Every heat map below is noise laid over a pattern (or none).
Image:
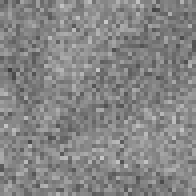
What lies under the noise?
spokes from one point
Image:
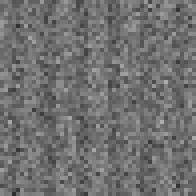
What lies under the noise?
vertical stripes
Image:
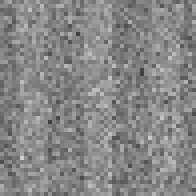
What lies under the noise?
vertical stripes
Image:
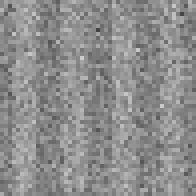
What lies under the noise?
vertical stripes
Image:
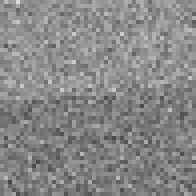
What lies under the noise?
a sharp edge
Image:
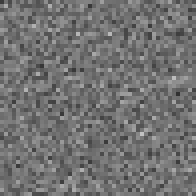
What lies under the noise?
only noise
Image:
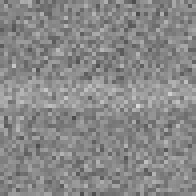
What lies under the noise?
one horizontal stripe
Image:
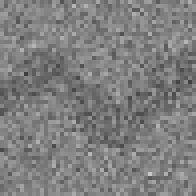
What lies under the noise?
a wavy band
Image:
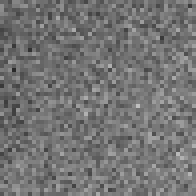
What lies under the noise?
a smooth slope
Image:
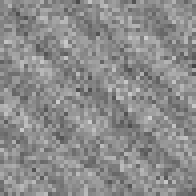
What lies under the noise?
diagonal stripes
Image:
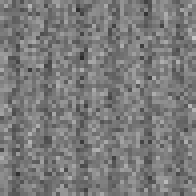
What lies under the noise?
vertical stripes
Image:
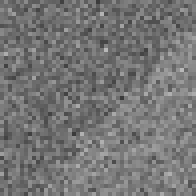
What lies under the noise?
a sharp edge
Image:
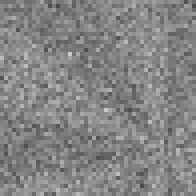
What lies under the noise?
spokes from one point
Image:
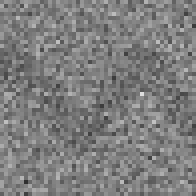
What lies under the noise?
a wavy band
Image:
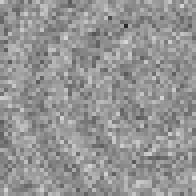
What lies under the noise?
rings round one point
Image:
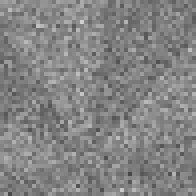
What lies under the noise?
spokes from one point
